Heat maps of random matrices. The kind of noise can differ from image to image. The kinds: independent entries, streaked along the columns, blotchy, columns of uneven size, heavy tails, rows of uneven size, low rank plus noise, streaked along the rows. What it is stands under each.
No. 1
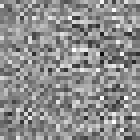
low rank plus noise
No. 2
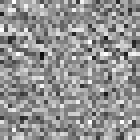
low rank plus noise
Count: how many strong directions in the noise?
five to eight
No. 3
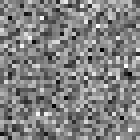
independent entries
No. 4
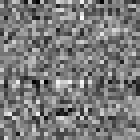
low rank plus noise
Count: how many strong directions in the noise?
one
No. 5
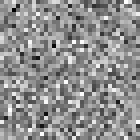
independent entries
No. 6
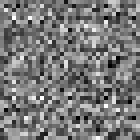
low rank plus noise
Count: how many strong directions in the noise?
three or four
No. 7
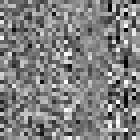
columns of uneven size
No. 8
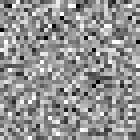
independent entries
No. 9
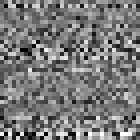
rows of uneven size
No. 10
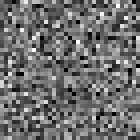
independent entries
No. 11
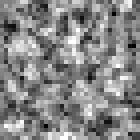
blotchy
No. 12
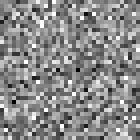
independent entries
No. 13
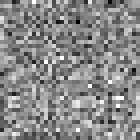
low rank plus noise
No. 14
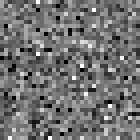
heavy tails
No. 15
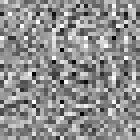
low rank plus noise
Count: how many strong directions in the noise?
two
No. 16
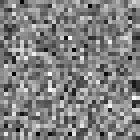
low rank plus noise
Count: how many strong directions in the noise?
three or four
